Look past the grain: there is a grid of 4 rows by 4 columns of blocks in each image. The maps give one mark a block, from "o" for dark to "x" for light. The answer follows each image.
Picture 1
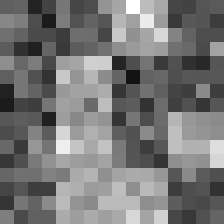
o o x o
o x o o
o x o x
o x x o
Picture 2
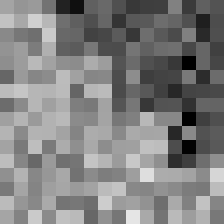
x o o o
x x o o
x x x o
x x x x
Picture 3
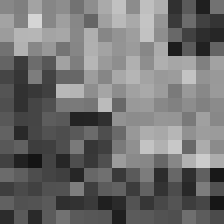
x x x o
o x x x
o o x x
o o o o
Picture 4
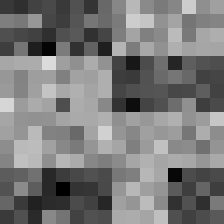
o o x x
x x o o
x x x x
o o x o
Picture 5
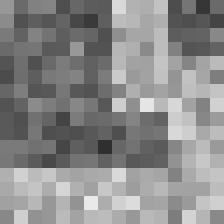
o o x o
o o x x
o o o x
x x x x
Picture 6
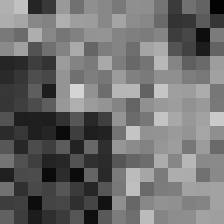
x x x o
o x x x
o o x x
o o x x
